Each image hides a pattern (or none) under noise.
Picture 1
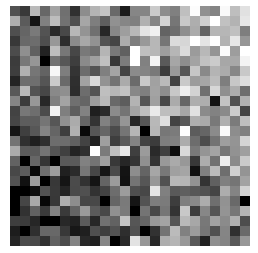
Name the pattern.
a smooth slope
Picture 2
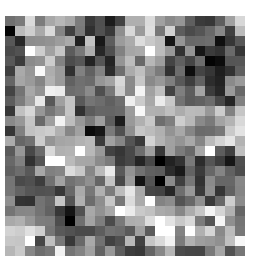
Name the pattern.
rings round one point
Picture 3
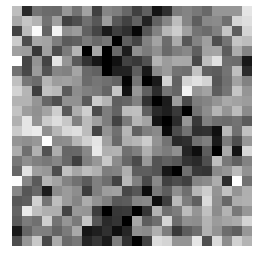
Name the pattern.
a wavy band
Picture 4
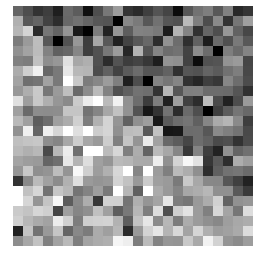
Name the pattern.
a sharp edge
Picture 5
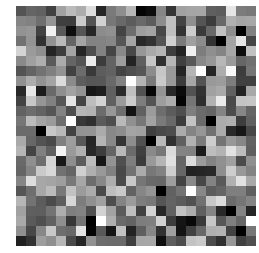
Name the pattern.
only noise
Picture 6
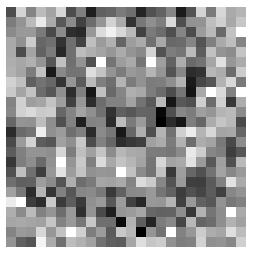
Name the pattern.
rings round one point
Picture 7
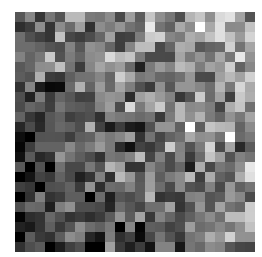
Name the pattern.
a smooth slope
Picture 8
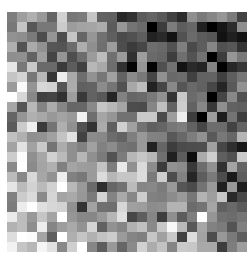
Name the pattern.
a smooth slope
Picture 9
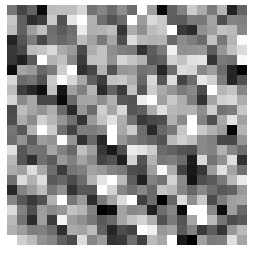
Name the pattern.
diagonal stripes
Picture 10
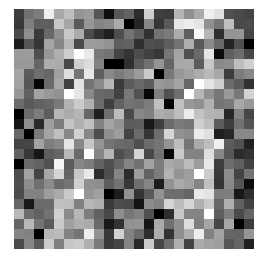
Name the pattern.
vertical stripes
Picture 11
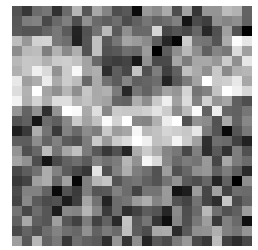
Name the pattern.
a wavy band
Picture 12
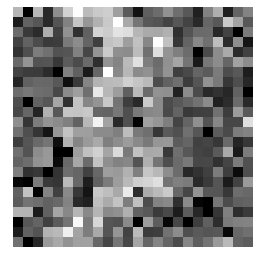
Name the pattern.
a wavy band
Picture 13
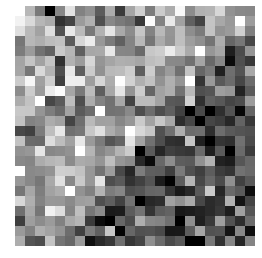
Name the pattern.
a sharp edge
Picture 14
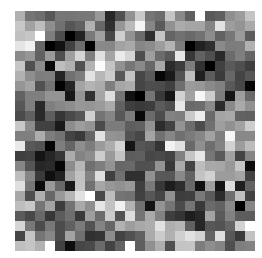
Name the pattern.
rings round one point
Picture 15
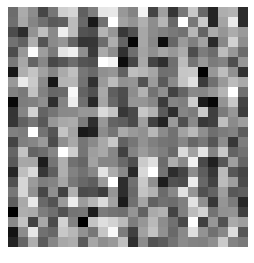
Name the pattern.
vertical stripes
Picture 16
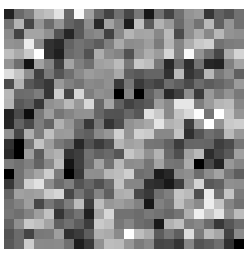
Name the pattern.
rings round one point
